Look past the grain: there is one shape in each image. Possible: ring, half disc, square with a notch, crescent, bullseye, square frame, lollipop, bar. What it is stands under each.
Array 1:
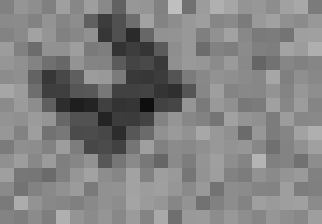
square with a notch
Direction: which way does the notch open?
up and left
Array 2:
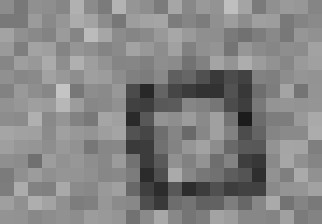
square frame
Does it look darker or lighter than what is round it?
darker
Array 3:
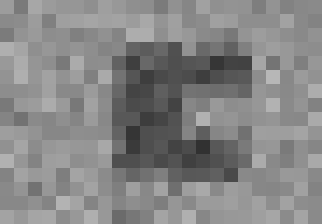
square with a notch
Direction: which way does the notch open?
right
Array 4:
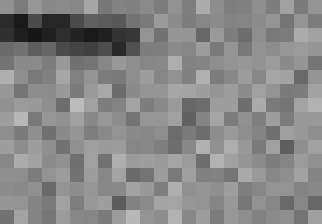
bar
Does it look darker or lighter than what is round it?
darker
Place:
top left
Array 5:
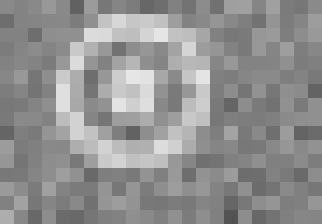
bullseye
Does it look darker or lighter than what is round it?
lighter
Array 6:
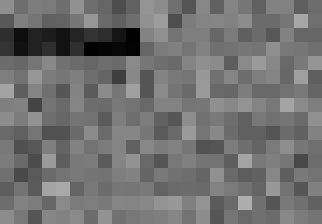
bar
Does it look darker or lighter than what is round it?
darker
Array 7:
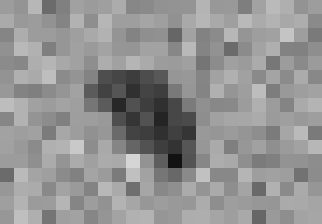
half disc
